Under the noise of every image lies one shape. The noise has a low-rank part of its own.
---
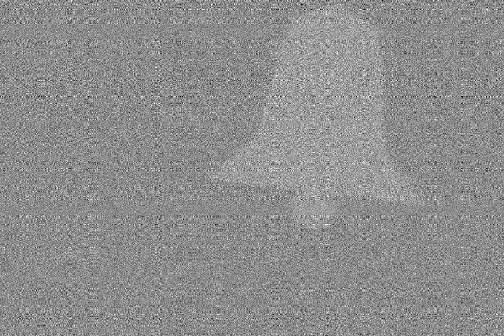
bell
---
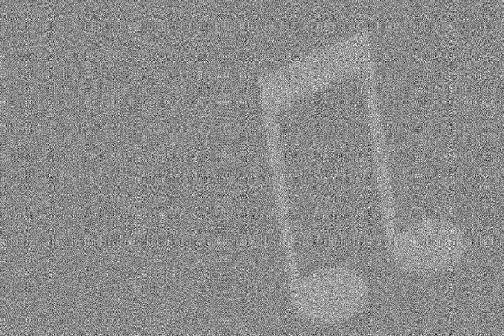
pair of musical notes
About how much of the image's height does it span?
nearly all
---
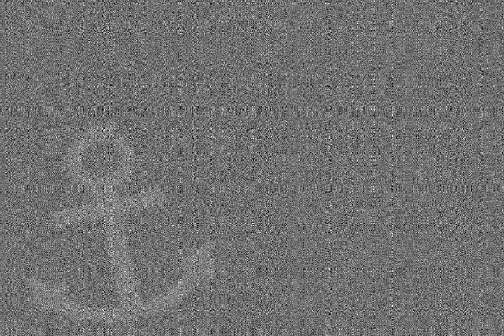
anchor
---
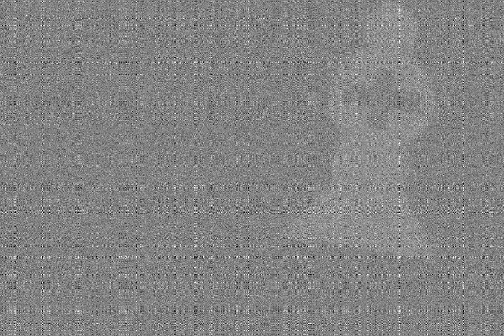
chess bishop
